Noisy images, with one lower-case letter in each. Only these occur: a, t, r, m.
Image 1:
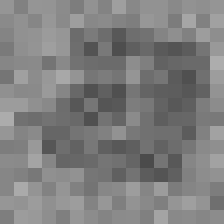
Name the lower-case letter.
a
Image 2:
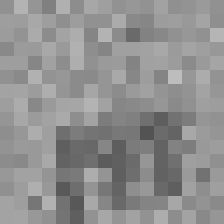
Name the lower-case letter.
m
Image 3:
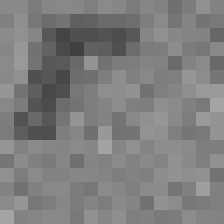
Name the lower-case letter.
r
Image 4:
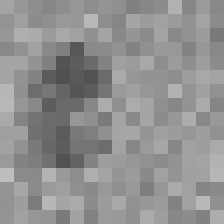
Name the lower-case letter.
t
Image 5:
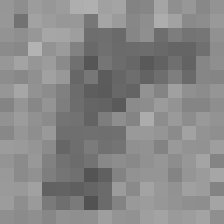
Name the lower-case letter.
r
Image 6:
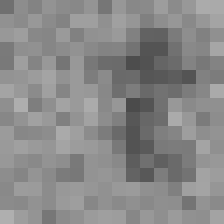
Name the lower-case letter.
t
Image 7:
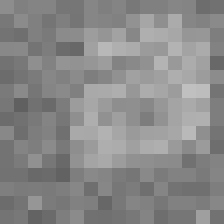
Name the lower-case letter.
a
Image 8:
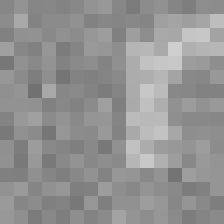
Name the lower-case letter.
r
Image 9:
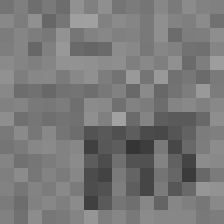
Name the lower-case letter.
m
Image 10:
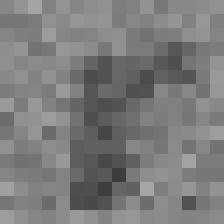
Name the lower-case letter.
r
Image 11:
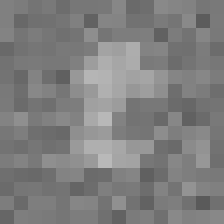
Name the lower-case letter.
t
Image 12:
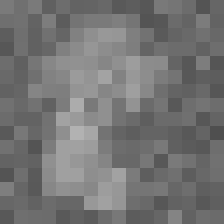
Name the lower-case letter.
t
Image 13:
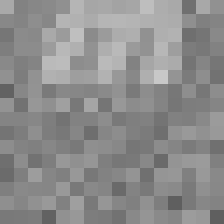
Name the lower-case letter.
m
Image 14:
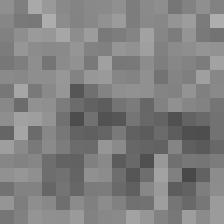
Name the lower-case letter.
m
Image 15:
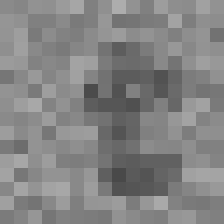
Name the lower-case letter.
t
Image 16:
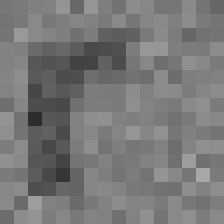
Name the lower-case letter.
r
